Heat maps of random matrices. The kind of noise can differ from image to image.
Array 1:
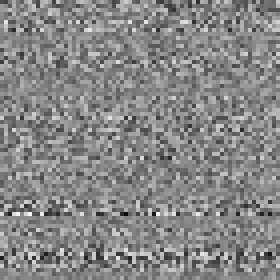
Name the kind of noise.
rows of uneven size
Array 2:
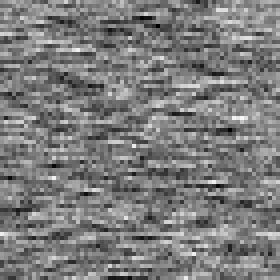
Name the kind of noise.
streaked along the rows
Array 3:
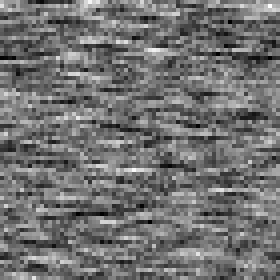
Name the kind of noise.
streaked along the rows
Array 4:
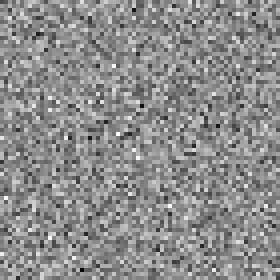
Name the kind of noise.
independent entries
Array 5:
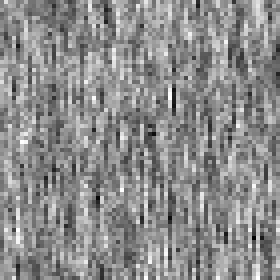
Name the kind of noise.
streaked along the columns
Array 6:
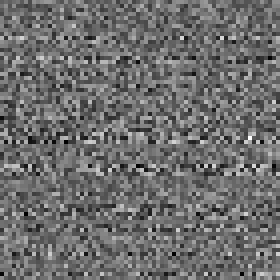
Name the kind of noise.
rows of uneven size
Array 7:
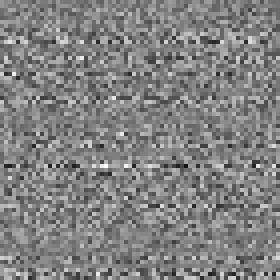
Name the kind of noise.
rows of uneven size
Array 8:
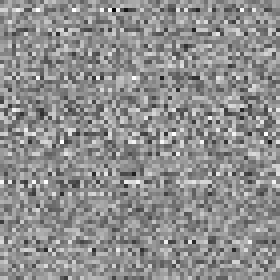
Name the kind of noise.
rows of uneven size
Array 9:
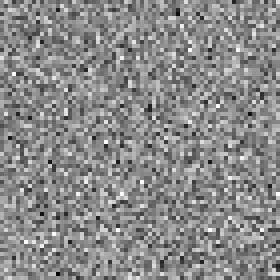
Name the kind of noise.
independent entries
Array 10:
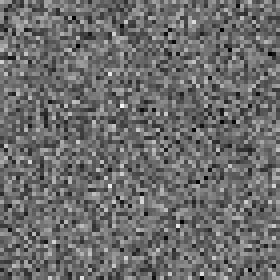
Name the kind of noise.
independent entries
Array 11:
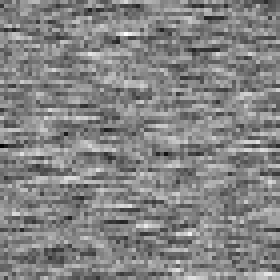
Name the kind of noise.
streaked along the rows
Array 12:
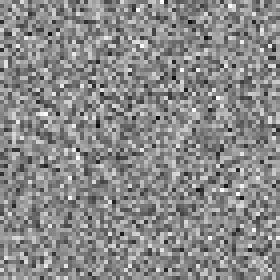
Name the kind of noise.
independent entries
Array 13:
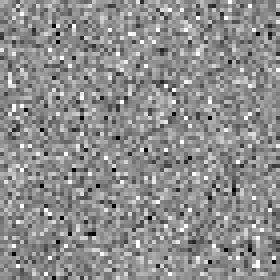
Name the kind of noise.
heavy tails
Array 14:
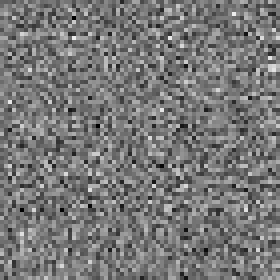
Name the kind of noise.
low rank plus noise
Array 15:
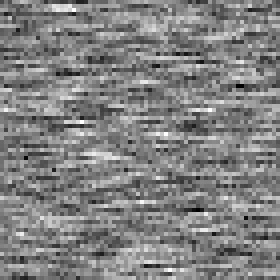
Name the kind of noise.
streaked along the rows
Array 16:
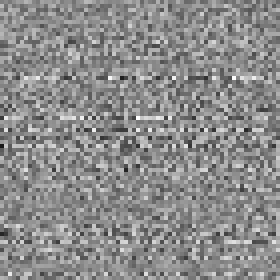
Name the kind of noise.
rows of uneven size
